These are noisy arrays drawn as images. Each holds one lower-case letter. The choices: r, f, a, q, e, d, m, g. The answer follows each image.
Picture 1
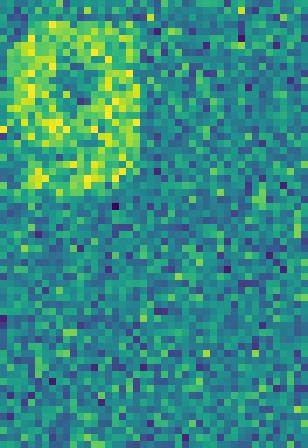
g
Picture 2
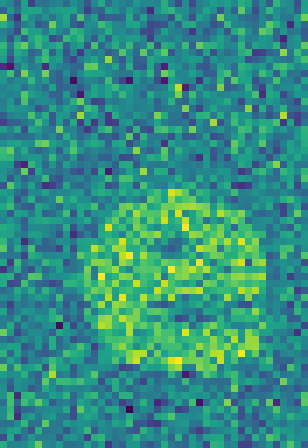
e
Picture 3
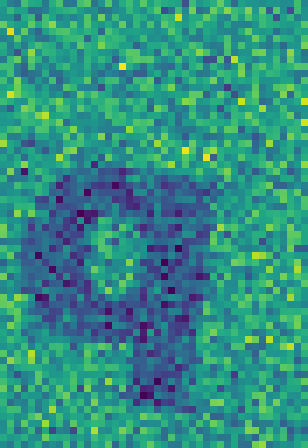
q
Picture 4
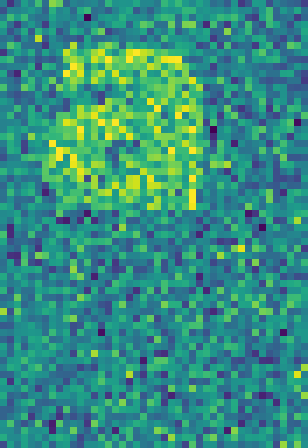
a
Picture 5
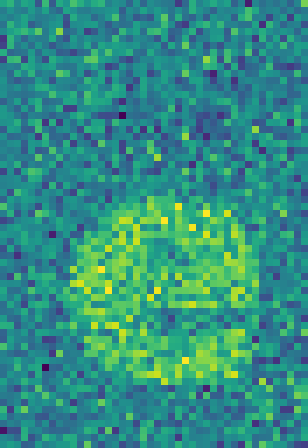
e
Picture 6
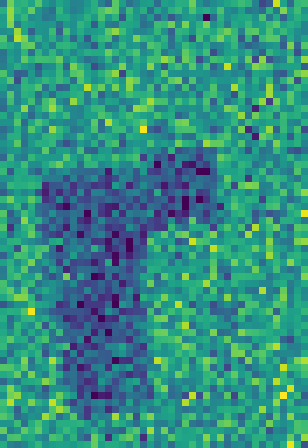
r
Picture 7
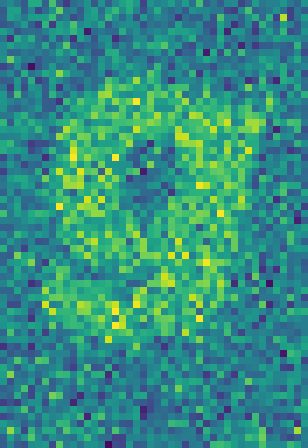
g
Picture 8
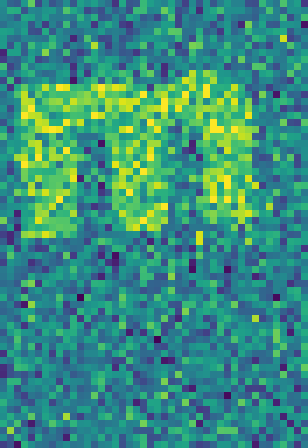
m
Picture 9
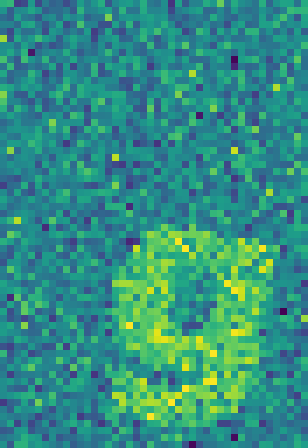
g
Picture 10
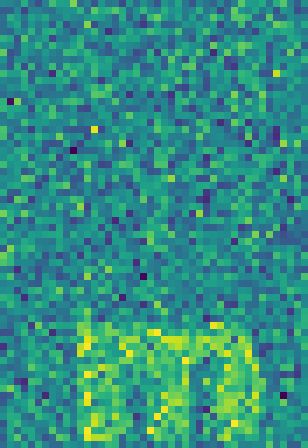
m
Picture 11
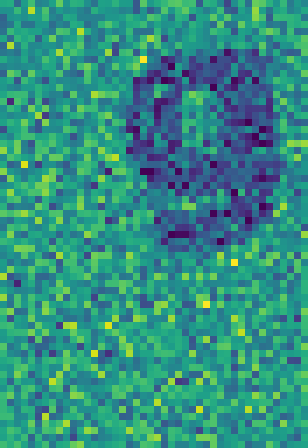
g
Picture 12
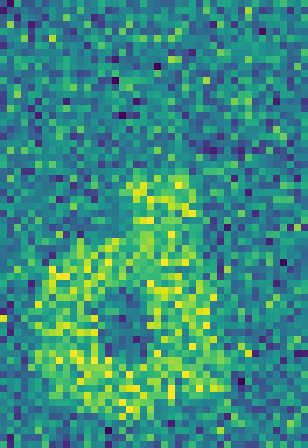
d
